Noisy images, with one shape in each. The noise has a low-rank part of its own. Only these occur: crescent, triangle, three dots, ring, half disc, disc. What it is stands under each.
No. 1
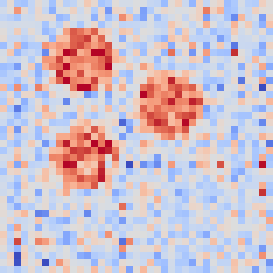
red three dots
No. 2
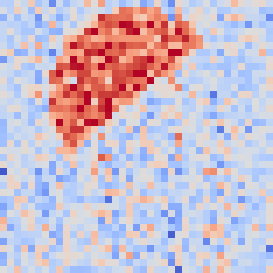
red half disc
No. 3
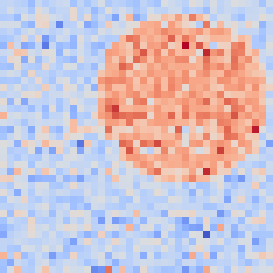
red disc
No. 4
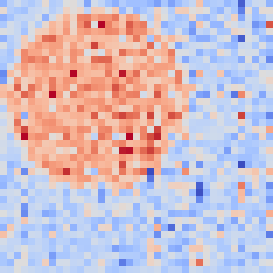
red disc
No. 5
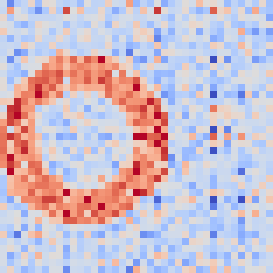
red ring
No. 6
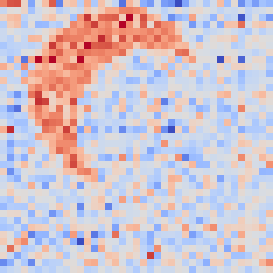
red crescent
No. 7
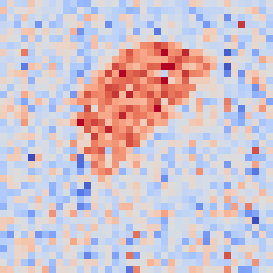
red half disc
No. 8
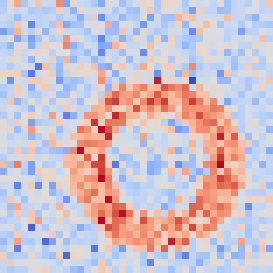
red ring
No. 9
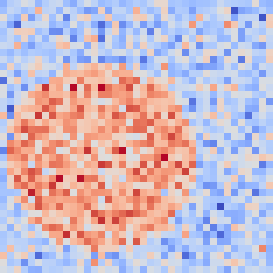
red disc
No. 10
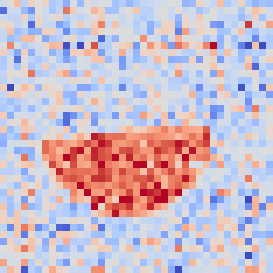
red half disc
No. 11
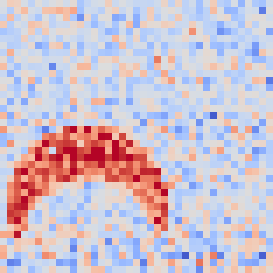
red crescent
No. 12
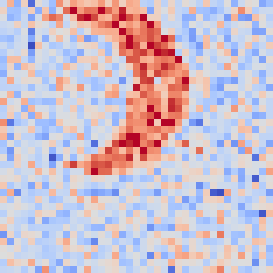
red crescent
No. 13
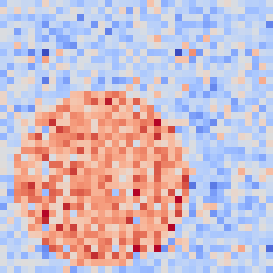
red disc
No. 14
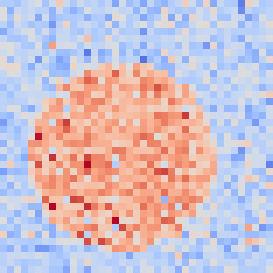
red disc
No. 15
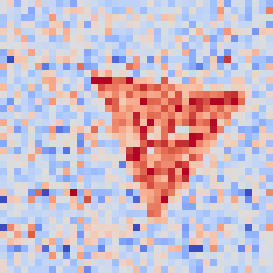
red triangle
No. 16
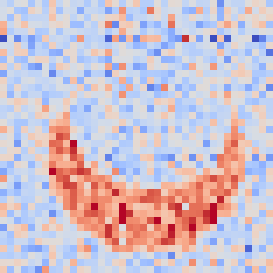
red crescent
